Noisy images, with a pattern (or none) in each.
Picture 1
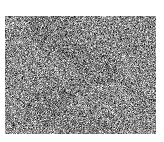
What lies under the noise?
a wavy band
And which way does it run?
top to bottom
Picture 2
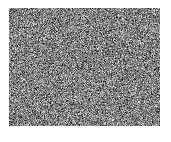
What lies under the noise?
only noise
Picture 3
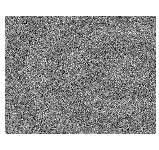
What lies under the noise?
rings round one point
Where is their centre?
middle right
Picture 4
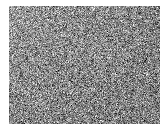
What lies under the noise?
a smooth slope
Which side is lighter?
top left
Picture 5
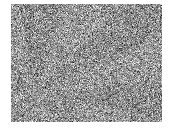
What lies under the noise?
spokes from one point
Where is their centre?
bottom left
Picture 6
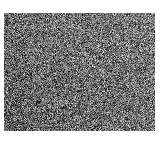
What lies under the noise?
a smooth slope
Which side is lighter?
top right
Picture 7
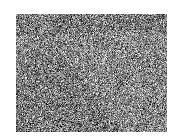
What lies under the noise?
spokes from one point
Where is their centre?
top left
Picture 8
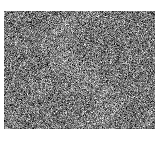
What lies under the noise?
a wavy band
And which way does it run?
top to bottom
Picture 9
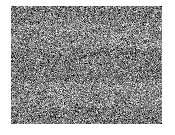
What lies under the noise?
horizontal stripes
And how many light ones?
2
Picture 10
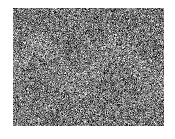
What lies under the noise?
a wavy band
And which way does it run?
left to right
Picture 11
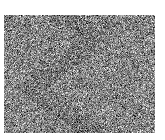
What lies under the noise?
a wavy band
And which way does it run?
top to bottom
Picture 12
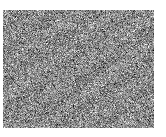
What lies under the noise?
diagonal stripes
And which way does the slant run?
bottom left to top right
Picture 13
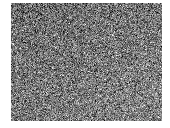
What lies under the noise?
a smooth slope
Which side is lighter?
bottom right
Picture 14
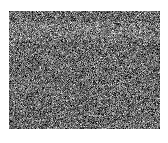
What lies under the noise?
one horizontal stripe
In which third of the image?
top
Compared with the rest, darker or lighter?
lighter
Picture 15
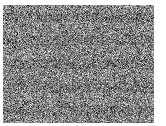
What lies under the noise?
horizontal stripes
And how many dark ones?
5
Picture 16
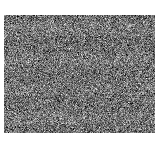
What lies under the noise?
horizontal stripes
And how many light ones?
4
